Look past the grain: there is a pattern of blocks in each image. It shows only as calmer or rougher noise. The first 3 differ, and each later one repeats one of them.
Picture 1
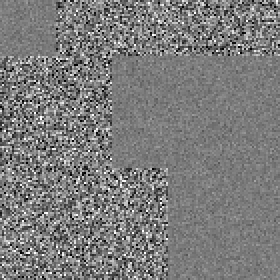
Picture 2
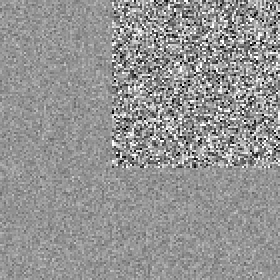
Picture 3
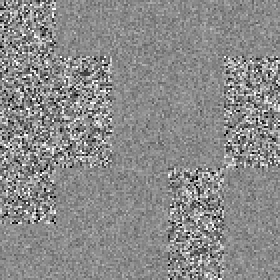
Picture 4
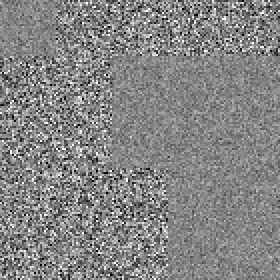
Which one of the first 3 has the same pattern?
1
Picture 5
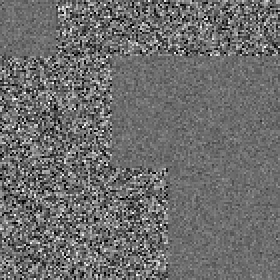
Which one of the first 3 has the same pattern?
1
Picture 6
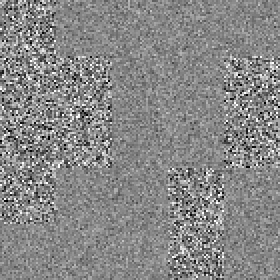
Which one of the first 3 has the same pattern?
3
